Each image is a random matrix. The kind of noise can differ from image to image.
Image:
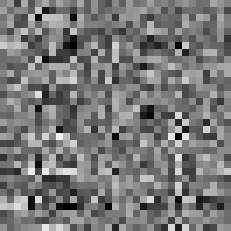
low rank plus noise
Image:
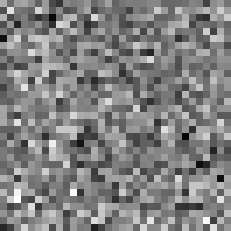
low rank plus noise
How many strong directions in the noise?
five to eight
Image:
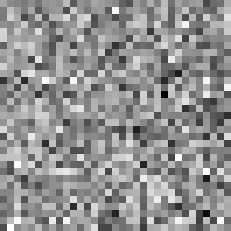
independent entries
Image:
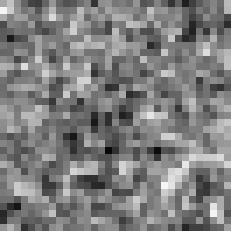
blotchy
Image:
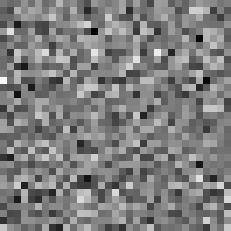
low rank plus noise
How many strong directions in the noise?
three or four
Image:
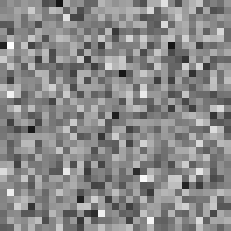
independent entries
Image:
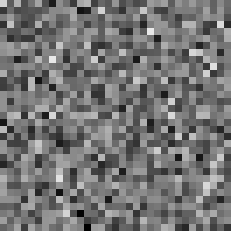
independent entries
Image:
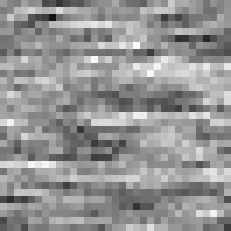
streaked along the rows
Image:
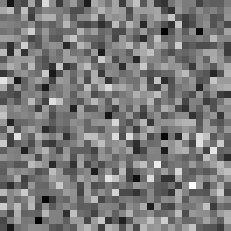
independent entries
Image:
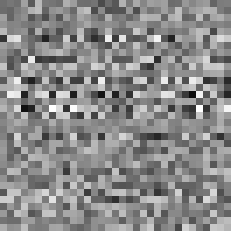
rows of uneven size
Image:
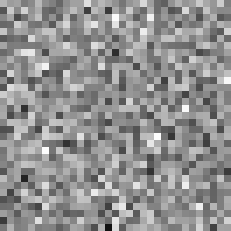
independent entries
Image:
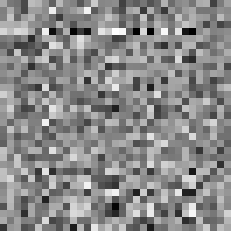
low rank plus noise
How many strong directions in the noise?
one
